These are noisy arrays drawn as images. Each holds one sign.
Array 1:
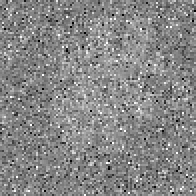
hash sign
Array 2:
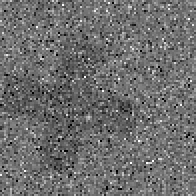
plus sign
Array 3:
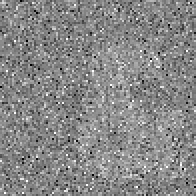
ampersand
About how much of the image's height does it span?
two thirds
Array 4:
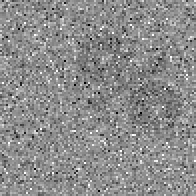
percent sign
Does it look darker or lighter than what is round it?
darker
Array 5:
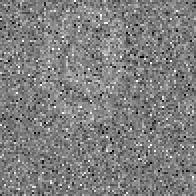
at sign
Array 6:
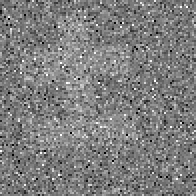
plus-minus sign
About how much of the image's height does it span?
two thirds
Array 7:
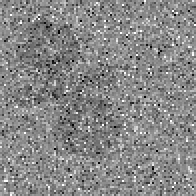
percent sign
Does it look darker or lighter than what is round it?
darker
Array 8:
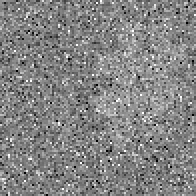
hash sign
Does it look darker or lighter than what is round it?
lighter
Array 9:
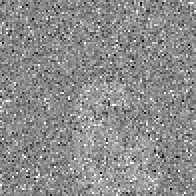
ampersand
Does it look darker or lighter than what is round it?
lighter
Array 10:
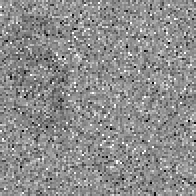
section sign
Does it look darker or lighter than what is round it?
darker
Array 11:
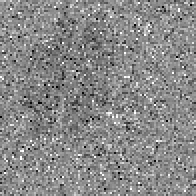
hash sign
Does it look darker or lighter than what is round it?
darker
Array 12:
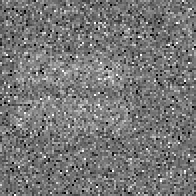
equals sign
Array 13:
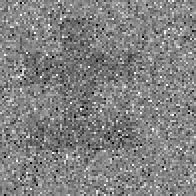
plus-minus sign
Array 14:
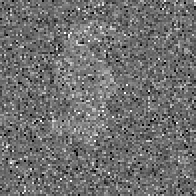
section sign
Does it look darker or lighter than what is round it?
lighter
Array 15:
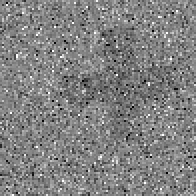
plus sign
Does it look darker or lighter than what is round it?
darker
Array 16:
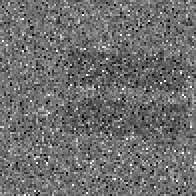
equals sign
